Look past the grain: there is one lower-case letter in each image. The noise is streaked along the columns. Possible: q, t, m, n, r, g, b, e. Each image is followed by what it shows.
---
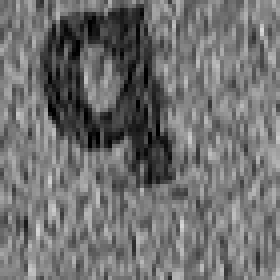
q
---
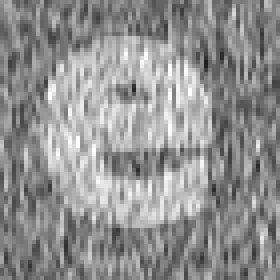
e
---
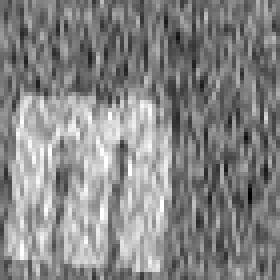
m
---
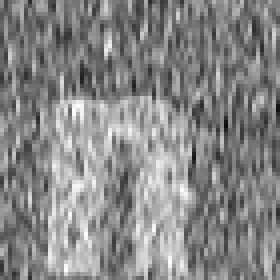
n
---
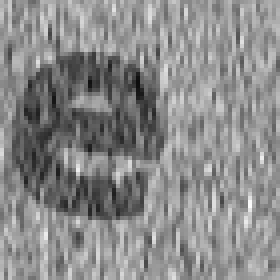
e
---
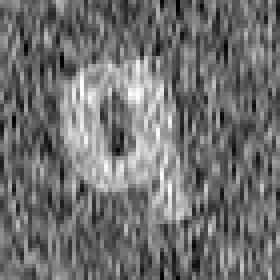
q
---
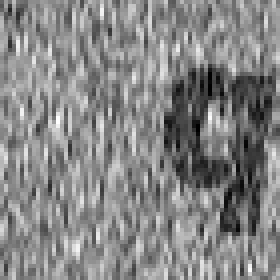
q
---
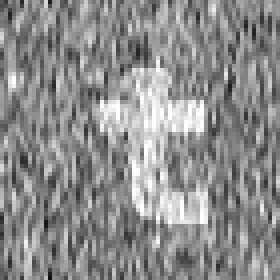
t
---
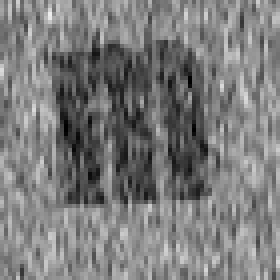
m
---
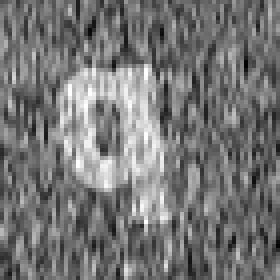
q
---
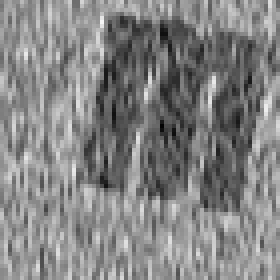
m
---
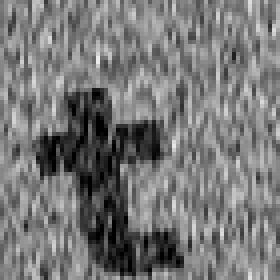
t
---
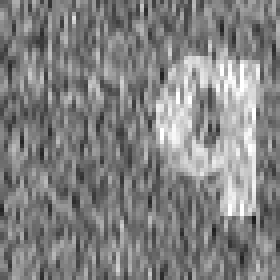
q
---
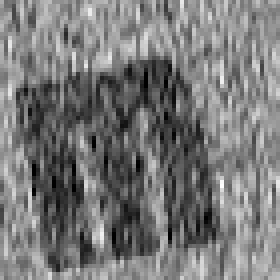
m
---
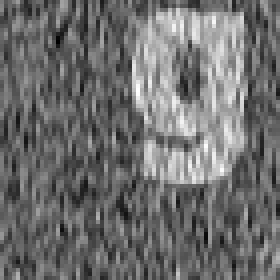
g
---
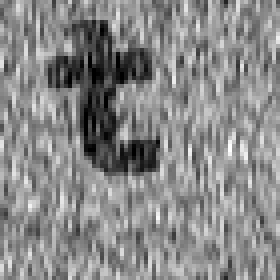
t
